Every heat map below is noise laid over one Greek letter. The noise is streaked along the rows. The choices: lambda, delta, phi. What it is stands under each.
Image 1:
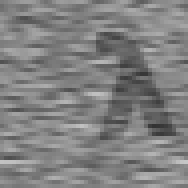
lambda
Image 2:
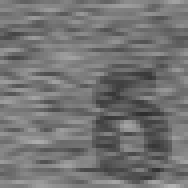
delta
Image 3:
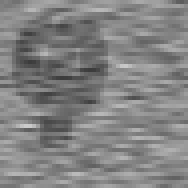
phi
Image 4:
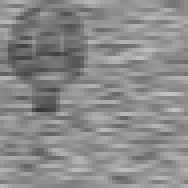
phi
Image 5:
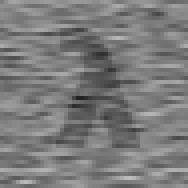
lambda
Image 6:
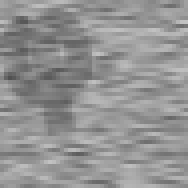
phi
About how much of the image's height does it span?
two thirds
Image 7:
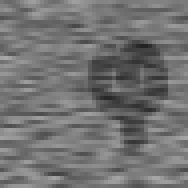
phi
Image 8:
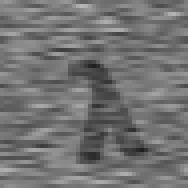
lambda
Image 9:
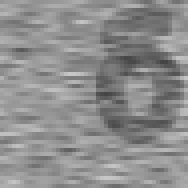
delta
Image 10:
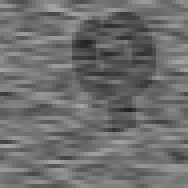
phi
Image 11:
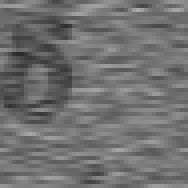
delta
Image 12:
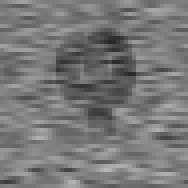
phi
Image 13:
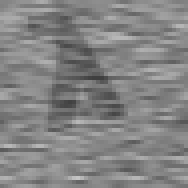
lambda
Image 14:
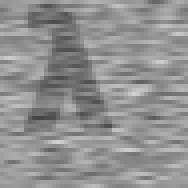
lambda
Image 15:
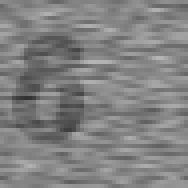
delta
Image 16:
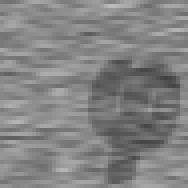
phi
